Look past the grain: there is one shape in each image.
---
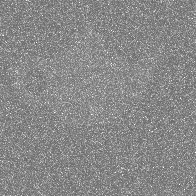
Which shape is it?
teapot
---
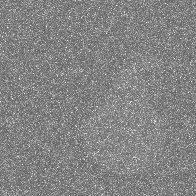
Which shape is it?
pear
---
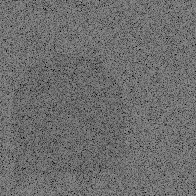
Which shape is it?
ghost
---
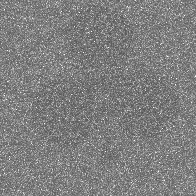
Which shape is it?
club
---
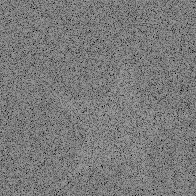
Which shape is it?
star
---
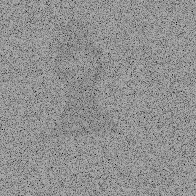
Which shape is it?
chess bishop
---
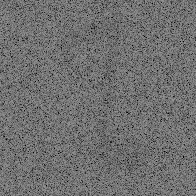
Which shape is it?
musical note
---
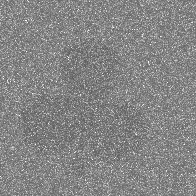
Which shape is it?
club
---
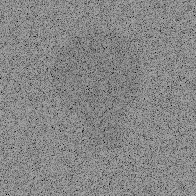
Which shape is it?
light bulb
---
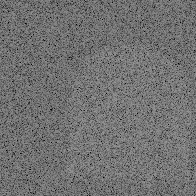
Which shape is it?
ghost
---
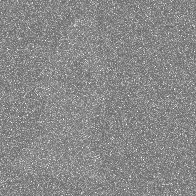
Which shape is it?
chess bishop
